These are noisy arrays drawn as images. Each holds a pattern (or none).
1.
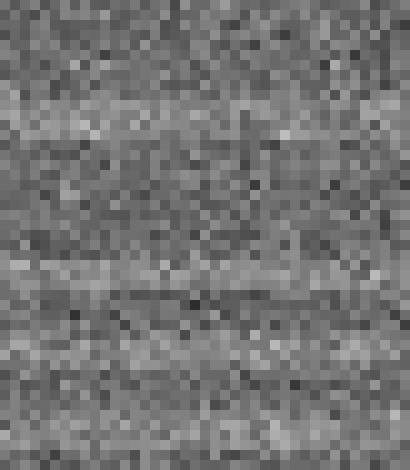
bands of rows
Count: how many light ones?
4
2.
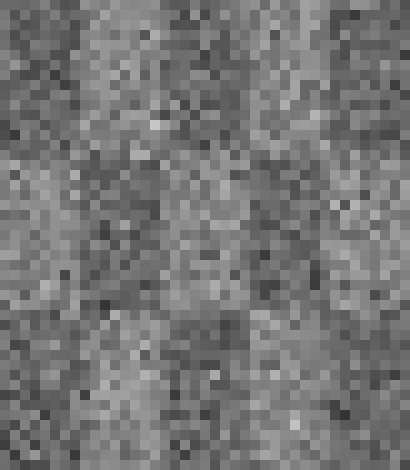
a checkerboard
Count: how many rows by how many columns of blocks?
3 by 5
